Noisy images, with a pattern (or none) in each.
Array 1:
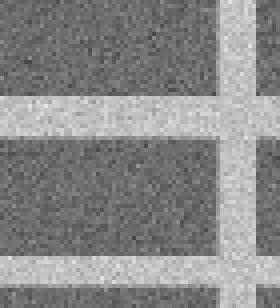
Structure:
bands of rows crossing bands of columns
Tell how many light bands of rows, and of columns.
2 and 1
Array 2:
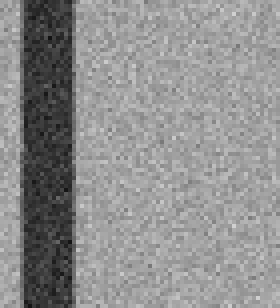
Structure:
one band of columns
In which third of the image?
left
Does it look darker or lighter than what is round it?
darker
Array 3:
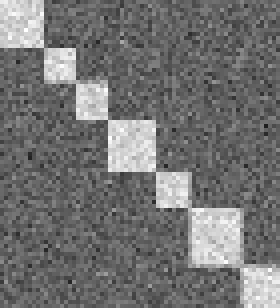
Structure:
blocks along the diagonal
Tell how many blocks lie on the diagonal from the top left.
7
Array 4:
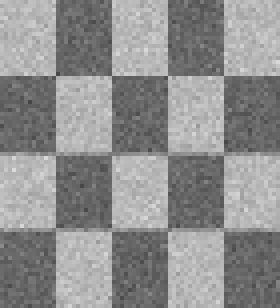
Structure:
a checkerboard
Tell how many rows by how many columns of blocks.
4 by 5
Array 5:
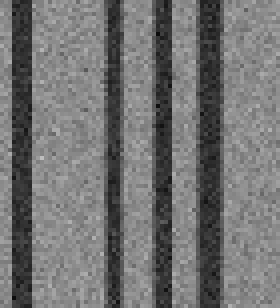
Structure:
bands of columns
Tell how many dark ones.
4
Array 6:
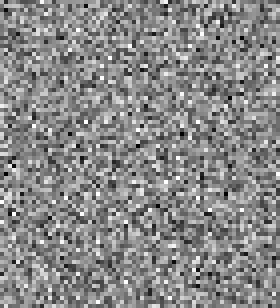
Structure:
only noise
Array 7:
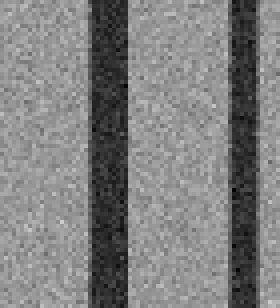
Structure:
bands of columns
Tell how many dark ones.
2
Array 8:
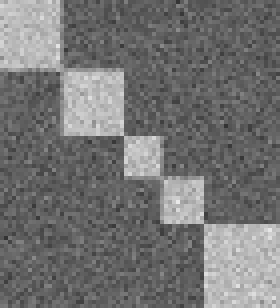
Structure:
blocks along the diagonal
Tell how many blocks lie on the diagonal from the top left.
5
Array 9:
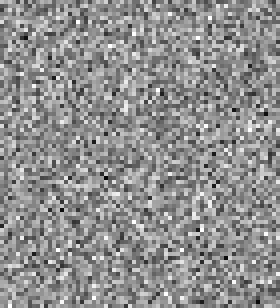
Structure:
only noise
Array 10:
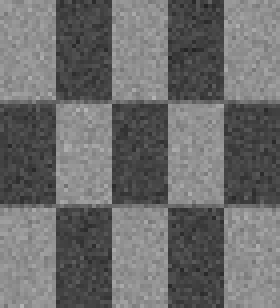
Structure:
a checkerboard
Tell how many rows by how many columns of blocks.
3 by 5
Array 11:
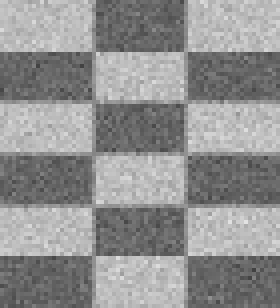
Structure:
a checkerboard
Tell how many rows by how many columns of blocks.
6 by 3
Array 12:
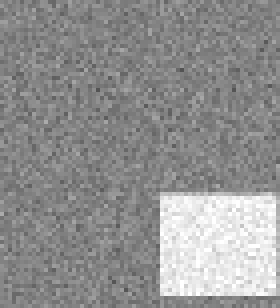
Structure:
one block
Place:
bottom right
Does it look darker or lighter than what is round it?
lighter
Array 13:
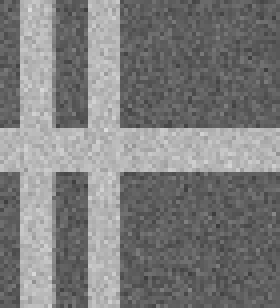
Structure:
bands of rows crossing bands of columns
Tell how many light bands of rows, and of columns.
1 and 2
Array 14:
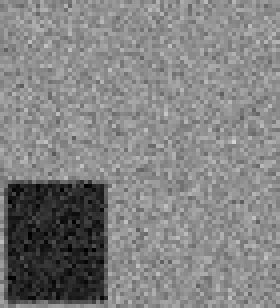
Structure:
one block
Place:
bottom left
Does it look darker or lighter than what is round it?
darker
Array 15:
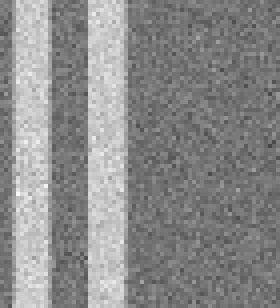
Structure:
bands of columns
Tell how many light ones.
2
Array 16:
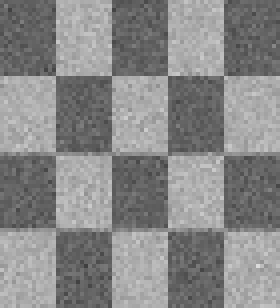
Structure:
a checkerboard
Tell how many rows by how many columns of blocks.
4 by 5
